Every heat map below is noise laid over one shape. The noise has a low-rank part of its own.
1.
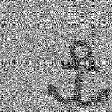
dark anchor
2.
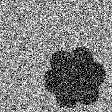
dark flower
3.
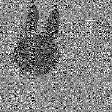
dark rabbit's head
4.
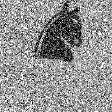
dark chess knight
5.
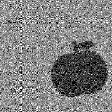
dark apple
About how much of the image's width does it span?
half
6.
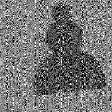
dark chess pawn
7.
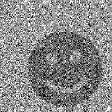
dark smiling face
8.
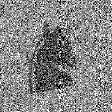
dark chess knight
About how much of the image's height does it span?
two thirds
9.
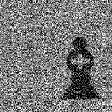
dark chess bishop
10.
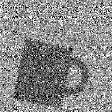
dark cup
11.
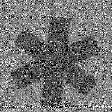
dark asterisk
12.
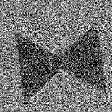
dark bow tie
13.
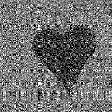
dark heart
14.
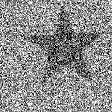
dark star
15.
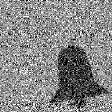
dark bell
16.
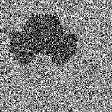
dark car
